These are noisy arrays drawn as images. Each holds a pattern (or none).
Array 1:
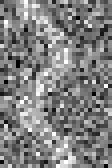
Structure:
a wavy band
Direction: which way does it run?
top to bottom
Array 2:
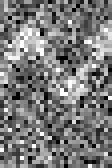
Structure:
a wavy band
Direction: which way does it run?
left to right
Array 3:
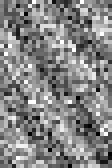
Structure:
diagonal stripes
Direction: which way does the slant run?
top left to bottom right
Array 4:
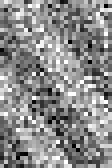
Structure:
diagonal stripes
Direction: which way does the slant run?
top left to bottom right
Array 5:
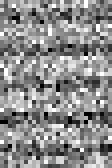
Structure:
horizontal stripes
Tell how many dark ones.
5
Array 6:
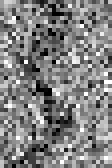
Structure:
a wavy band
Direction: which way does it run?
top to bottom
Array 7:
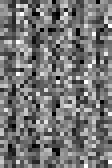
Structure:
vertical stripes
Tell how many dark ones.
5
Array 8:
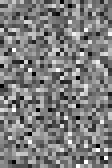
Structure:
only noise
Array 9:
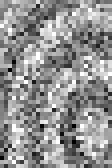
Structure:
rings round one point
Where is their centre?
bottom right
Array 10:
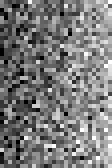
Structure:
a smooth slope
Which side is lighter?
right
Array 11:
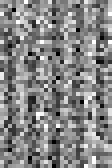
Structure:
vertical stripes
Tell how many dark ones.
5
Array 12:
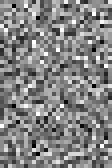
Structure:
only noise
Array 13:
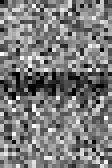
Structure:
one horizontal stripe
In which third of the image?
middle
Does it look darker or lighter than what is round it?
darker
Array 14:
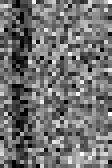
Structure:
one vertical stripe
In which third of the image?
left
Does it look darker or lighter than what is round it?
darker
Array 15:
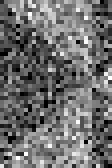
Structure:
spokes from one point
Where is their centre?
middle right
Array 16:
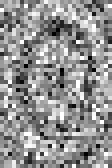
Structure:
rings round one point
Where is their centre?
centre
